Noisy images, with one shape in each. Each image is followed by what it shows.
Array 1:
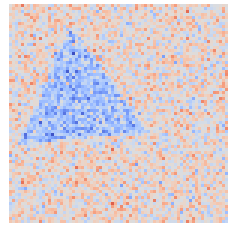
blue triangle
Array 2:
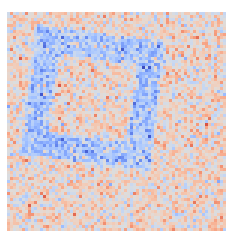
blue square frame
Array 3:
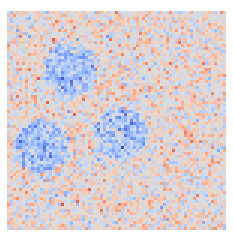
blue three dots
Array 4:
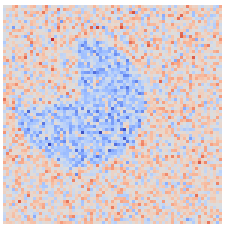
blue disc with a wedge cut out
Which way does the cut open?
up and left
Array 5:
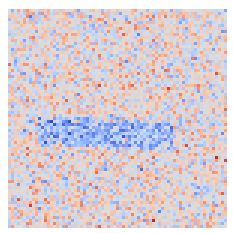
blue bar
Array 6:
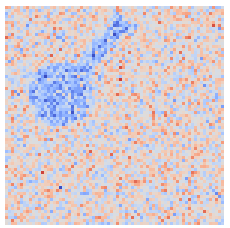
blue lollipop
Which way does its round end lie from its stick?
down and left
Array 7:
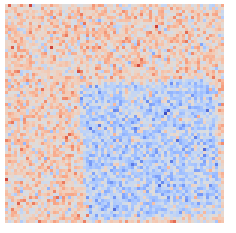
blue square
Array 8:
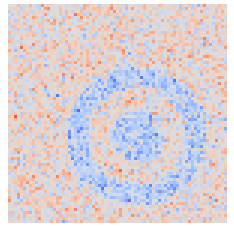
blue bullseye
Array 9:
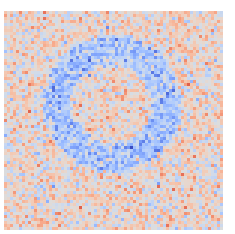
blue ring
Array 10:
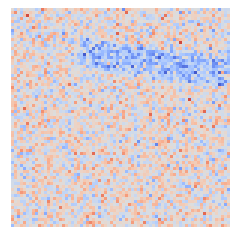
blue bar
